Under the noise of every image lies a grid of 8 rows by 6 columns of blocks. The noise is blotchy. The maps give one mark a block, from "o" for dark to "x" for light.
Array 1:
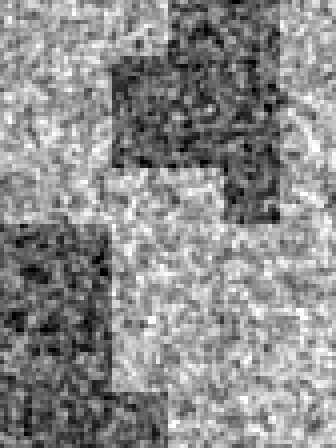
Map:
xxxoox
xxooox
xxooox
xxxxox
ooxxxx
ooxxxx
ooxxxx
oooxxx
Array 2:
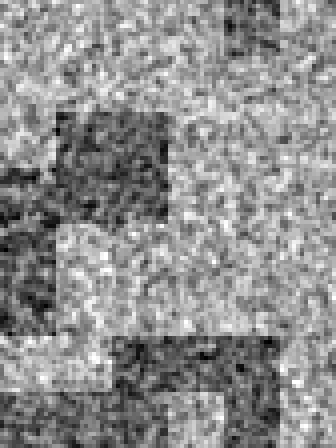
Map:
xxxxox
xxxxxx
xooxxx
oooxxx
oxxxxx
oxxxxx
xxooox
oooxox
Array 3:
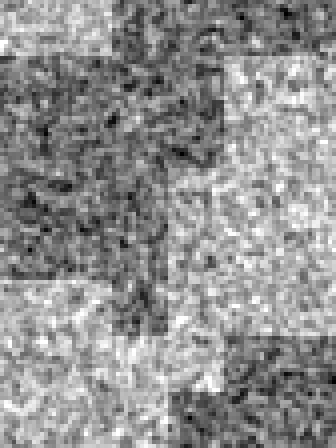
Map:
xxoooo
ooooxx
ooooxx
oooxxx
oooxxx
xxoxxx
xxxxoo
xxxooo
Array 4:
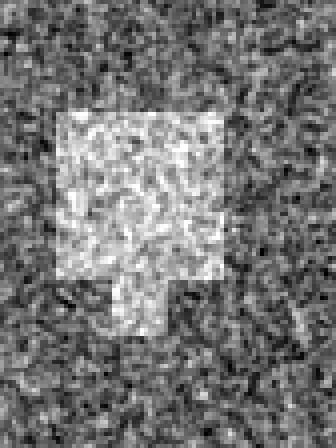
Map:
oooooo
oooooo
oxxxoo
oxxxoo
oxxxoo
ooxooo
oooooo
oooooo
